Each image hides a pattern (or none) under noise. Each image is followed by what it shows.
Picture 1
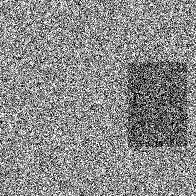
one block
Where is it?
middle right
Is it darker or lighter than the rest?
darker
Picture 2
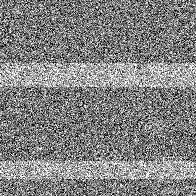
bands of rows
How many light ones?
2
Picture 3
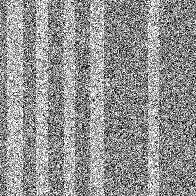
bands of columns
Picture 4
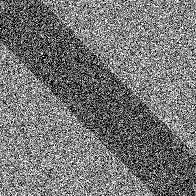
a diagonal band
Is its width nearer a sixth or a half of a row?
a half
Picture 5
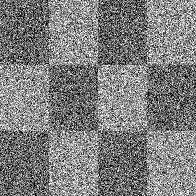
a checkerboard
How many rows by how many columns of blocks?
3 by 4
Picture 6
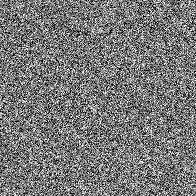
only noise
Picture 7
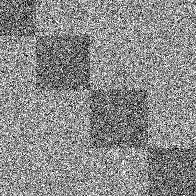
blocks along the diagonal
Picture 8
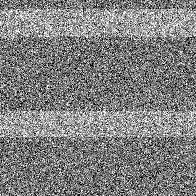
bands of rows
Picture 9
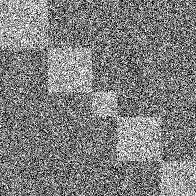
blocks along the diagonal
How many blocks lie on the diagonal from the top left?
5
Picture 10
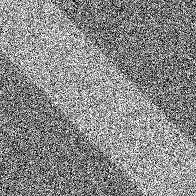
a diagonal band
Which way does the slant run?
top left to bottom right
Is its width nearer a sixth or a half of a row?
a half
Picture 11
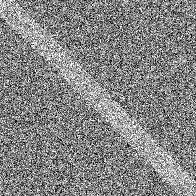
a diagonal band
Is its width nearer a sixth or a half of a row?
a sixth
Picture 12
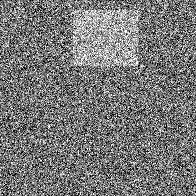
one block
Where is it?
top middle
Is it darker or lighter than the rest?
lighter
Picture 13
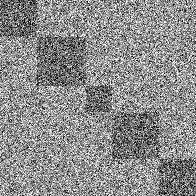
blocks along the diagonal
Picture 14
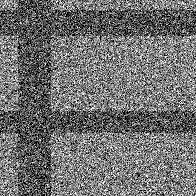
bands of rows crossing bands of columns
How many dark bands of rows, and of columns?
2 and 1
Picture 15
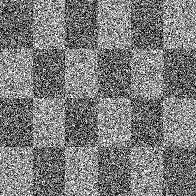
a checkerboard
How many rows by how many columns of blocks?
4 by 6
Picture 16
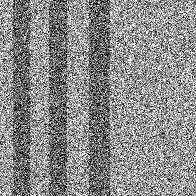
bands of columns
